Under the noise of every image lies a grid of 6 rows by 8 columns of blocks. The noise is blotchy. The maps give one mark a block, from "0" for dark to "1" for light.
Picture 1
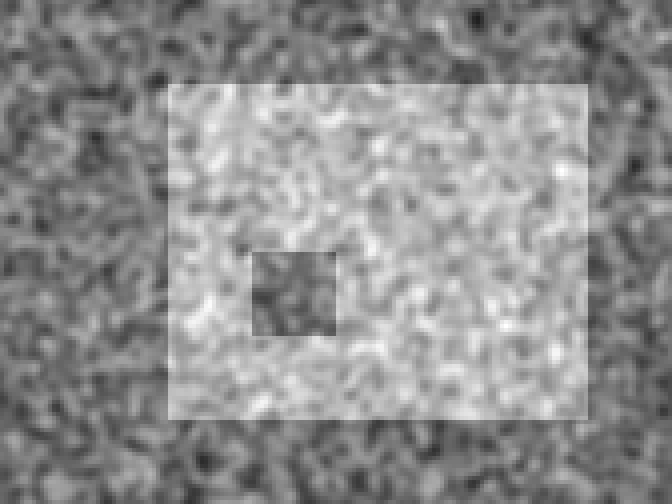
0 0 0 0 0 0 0 0
0 0 1 1 1 1 1 0
0 0 1 1 1 1 1 0
0 0 1 0 1 1 1 0
0 0 1 1 1 1 1 0
0 0 0 0 0 0 0 0
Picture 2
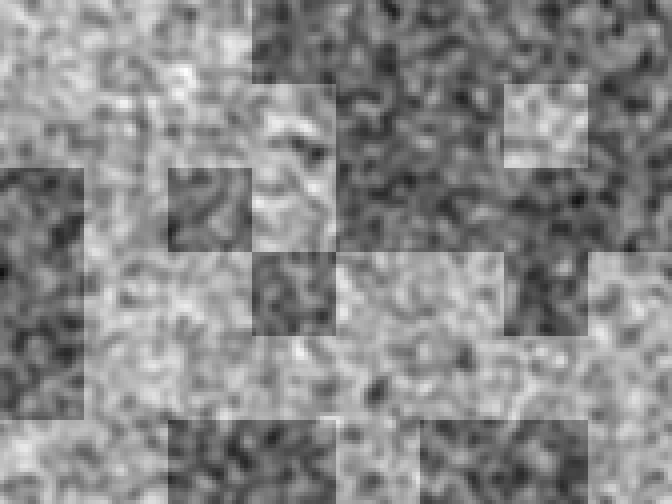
1 1 1 0 0 0 0 0
1 1 1 1 0 0 1 0
0 1 0 1 0 0 0 0
0 1 1 0 1 1 0 1
0 1 1 1 1 1 1 1
1 1 0 0 1 0 0 1
